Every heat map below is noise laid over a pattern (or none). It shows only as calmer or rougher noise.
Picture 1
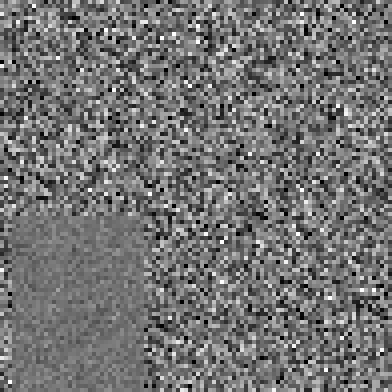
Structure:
one block
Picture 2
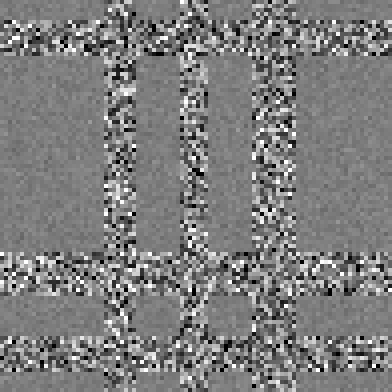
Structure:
bands of rows crossing bands of columns
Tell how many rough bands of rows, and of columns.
3 and 3
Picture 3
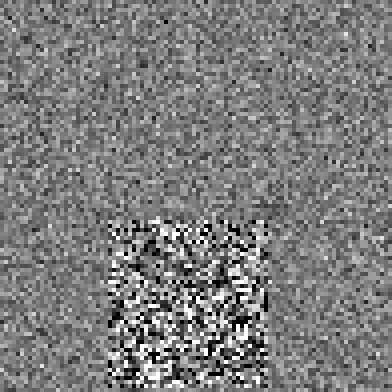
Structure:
one block
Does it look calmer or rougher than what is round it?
rougher
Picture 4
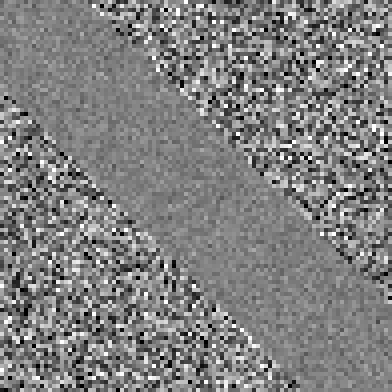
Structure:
a diagonal band
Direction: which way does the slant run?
top left to bottom right
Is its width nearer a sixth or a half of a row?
a half
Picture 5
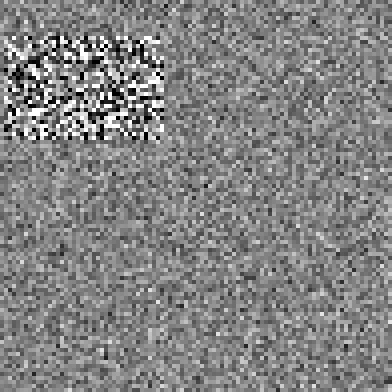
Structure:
one block
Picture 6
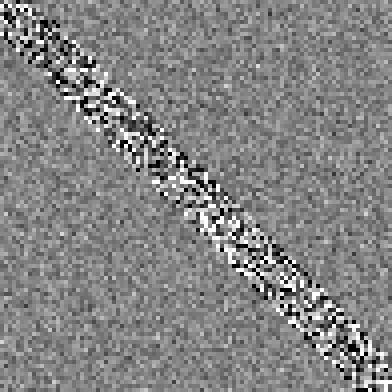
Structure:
a diagonal band
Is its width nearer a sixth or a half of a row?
a sixth
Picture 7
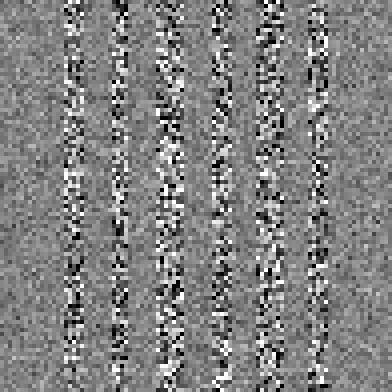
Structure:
bands of columns
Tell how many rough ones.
6
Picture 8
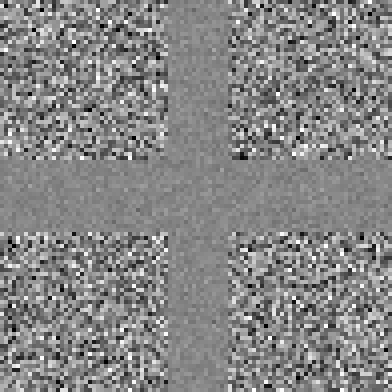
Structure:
bands of rows crossing bands of columns
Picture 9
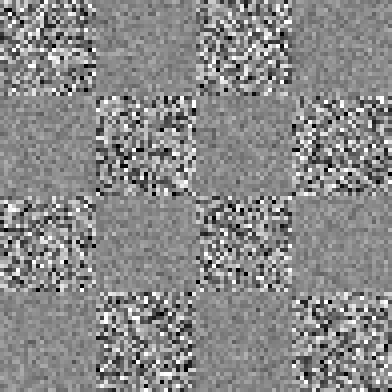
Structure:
a checkerboard
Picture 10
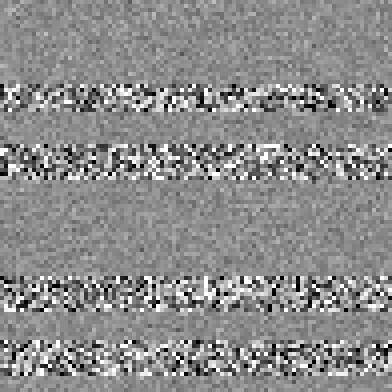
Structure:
bands of rows
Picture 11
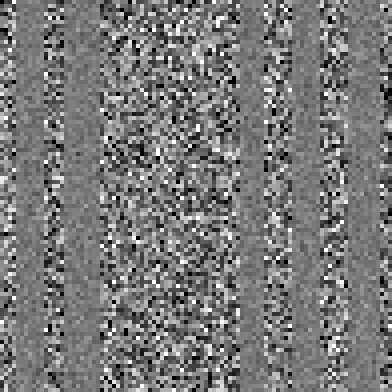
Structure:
bands of columns
